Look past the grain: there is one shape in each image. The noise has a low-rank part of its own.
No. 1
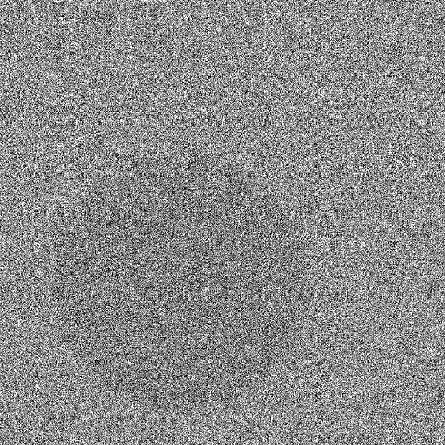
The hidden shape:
disc
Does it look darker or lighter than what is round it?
darker
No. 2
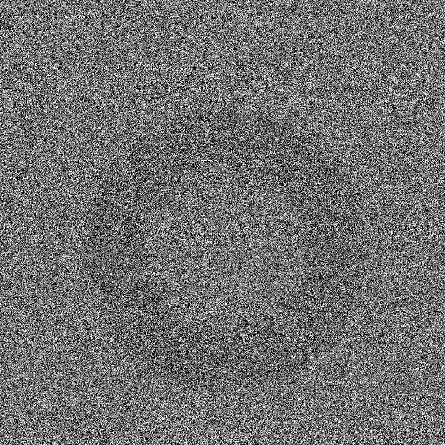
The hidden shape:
ring
